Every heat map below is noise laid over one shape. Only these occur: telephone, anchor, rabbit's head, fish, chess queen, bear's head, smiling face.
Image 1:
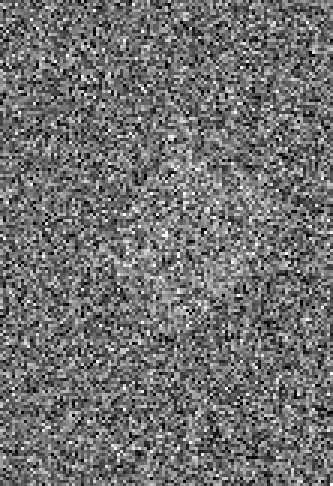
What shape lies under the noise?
telephone
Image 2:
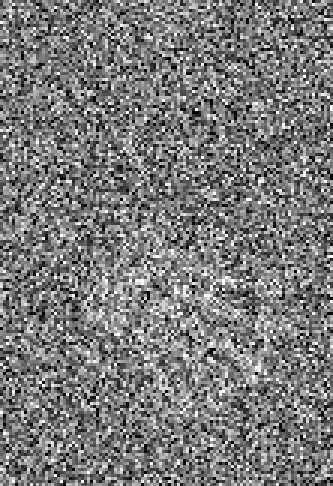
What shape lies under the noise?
chess queen
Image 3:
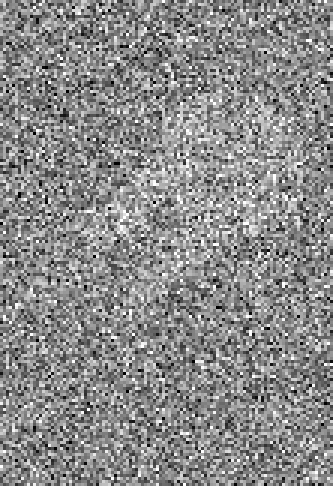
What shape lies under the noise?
rabbit's head
